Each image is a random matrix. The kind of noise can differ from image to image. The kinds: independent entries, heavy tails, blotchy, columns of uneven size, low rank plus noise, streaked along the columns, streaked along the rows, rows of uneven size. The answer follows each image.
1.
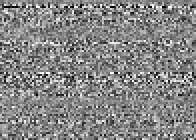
rows of uneven size
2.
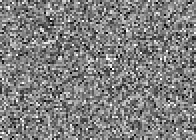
independent entries
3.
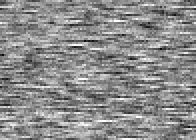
streaked along the rows
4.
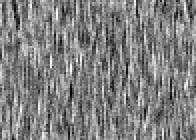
streaked along the columns
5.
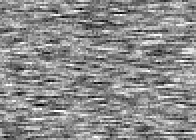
streaked along the rows
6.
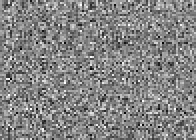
low rank plus noise
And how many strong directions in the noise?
five to eight
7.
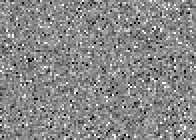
heavy tails
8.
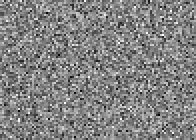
independent entries
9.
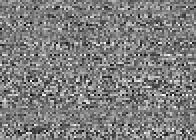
rows of uneven size
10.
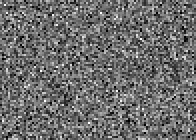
independent entries
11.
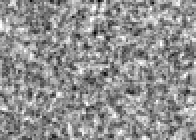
blotchy
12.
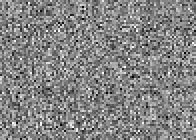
low rank plus noise
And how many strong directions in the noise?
five to eight
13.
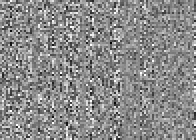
columns of uneven size
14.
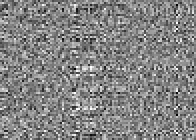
low rank plus noise
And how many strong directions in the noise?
two
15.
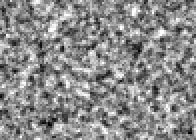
blotchy
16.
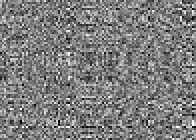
low rank plus noise
